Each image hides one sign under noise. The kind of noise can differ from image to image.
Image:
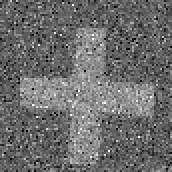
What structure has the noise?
heavy tails
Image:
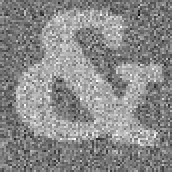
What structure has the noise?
low rank plus noise
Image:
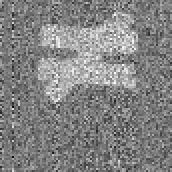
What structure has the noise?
columns of uneven size
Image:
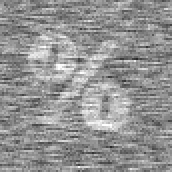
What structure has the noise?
streaked along the rows
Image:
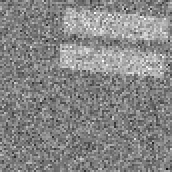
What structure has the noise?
independent entries
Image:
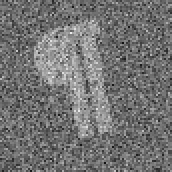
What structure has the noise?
independent entries
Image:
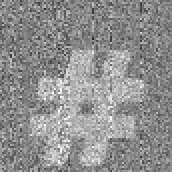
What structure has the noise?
columns of uneven size
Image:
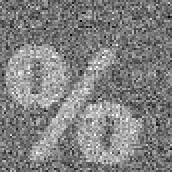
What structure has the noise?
low rank plus noise
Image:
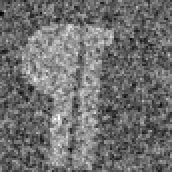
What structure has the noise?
blotchy
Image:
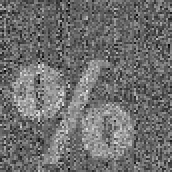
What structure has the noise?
columns of uneven size
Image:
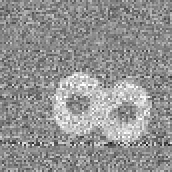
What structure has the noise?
rows of uneven size
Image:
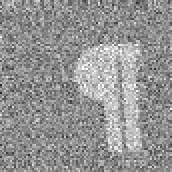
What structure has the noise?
low rank plus noise
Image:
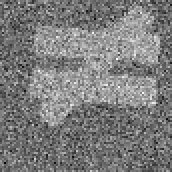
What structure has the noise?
independent entries
